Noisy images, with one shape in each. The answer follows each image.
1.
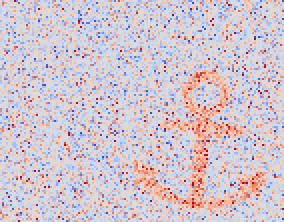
anchor
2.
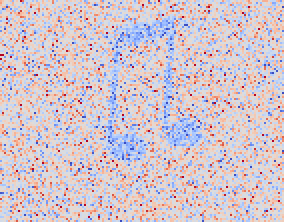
pair of musical notes
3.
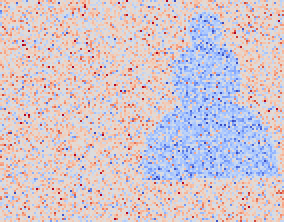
chess pawn
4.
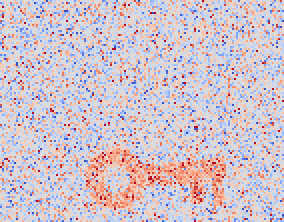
key
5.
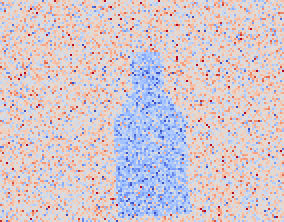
bottle
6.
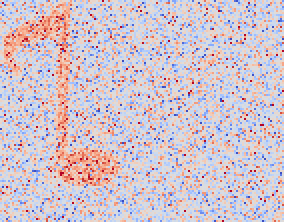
musical note
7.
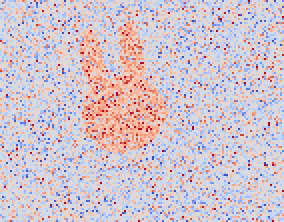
rabbit's head
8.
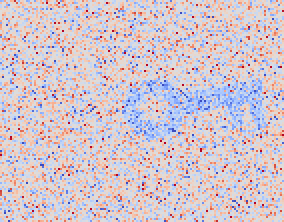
key
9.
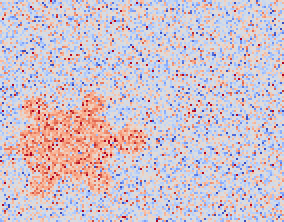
turtle
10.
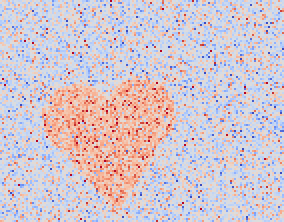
heart
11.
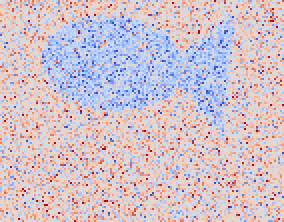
fish
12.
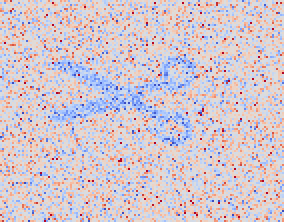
pair of scissors
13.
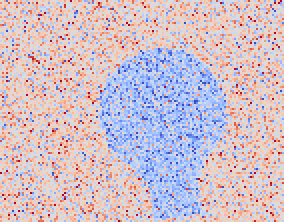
light bulb
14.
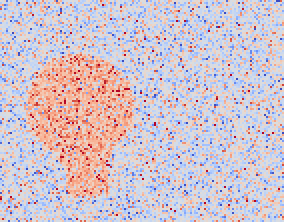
light bulb
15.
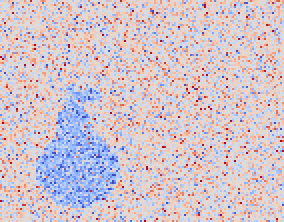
pear
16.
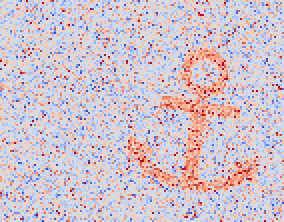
anchor
